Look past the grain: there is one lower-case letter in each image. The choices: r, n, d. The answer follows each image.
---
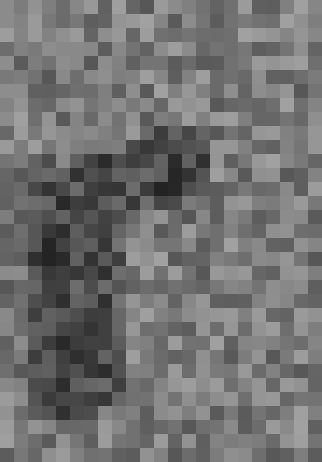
r
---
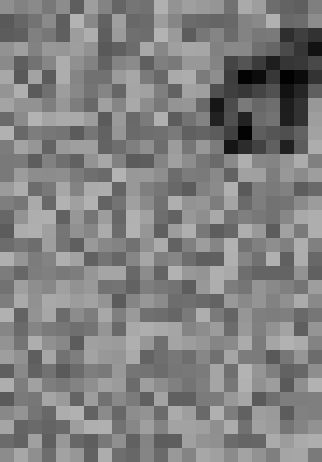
d
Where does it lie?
top right
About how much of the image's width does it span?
a third
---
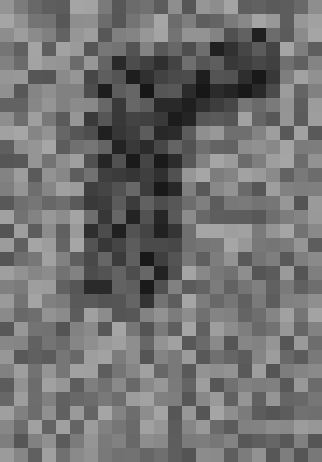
r
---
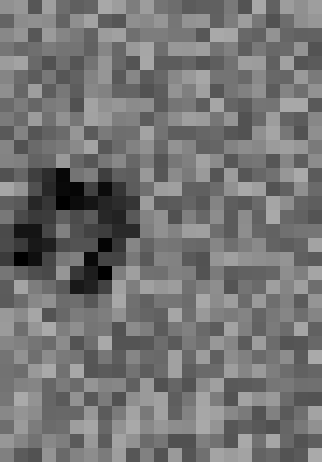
n
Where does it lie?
middle left
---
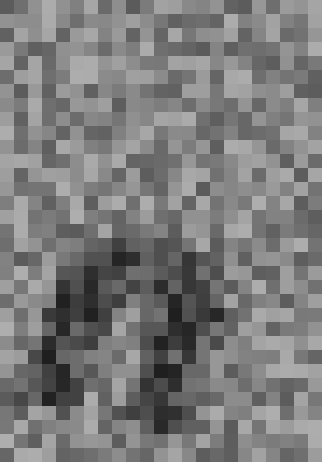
n
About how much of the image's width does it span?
two thirds
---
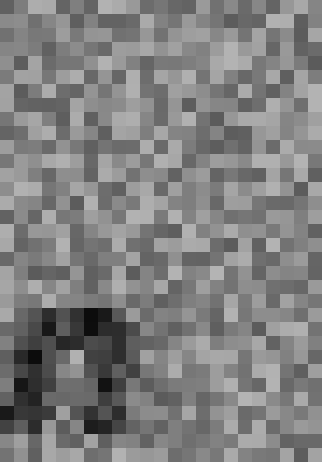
n
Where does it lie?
bottom left
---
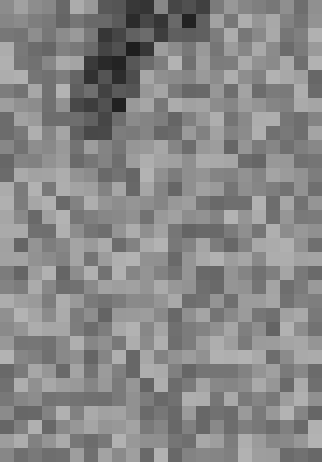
r
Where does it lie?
top middle
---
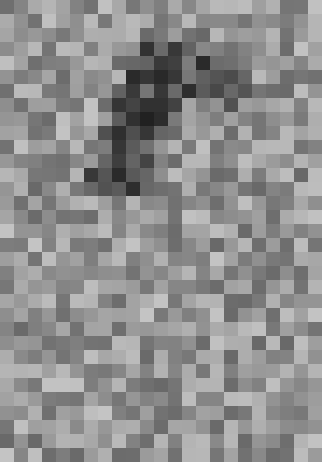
r
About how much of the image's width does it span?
half
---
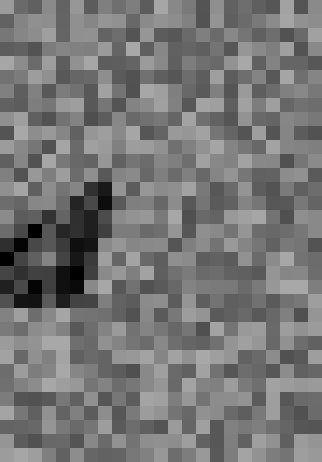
d
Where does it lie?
middle left
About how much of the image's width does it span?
a third
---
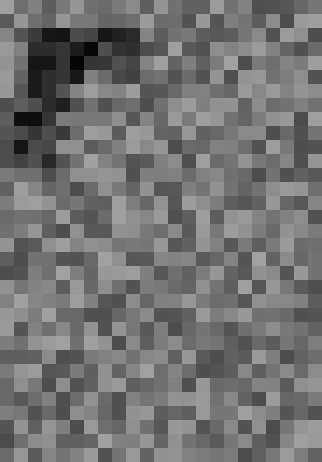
r
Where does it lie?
top left
